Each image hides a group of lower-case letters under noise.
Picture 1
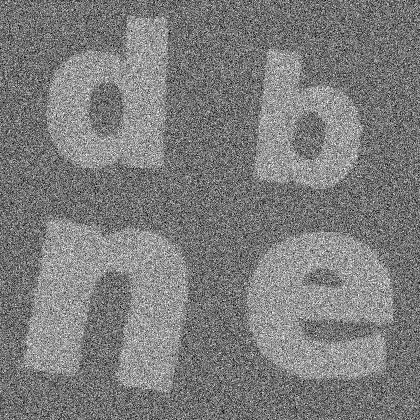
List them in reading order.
top left: d; top right: b; bottom left: n; bottom right: e
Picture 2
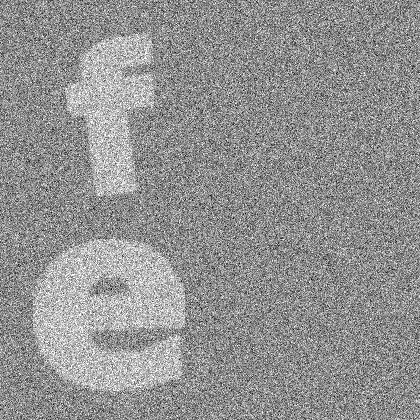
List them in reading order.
top left: f; bottom left: e
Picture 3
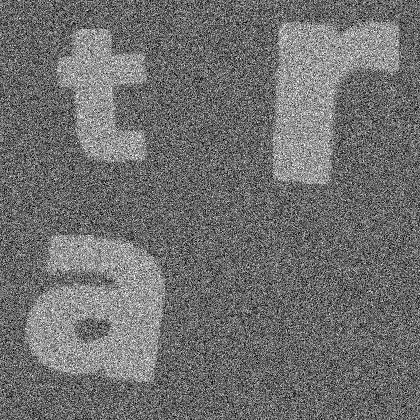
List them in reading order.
top left: t; top right: r; bottom left: a
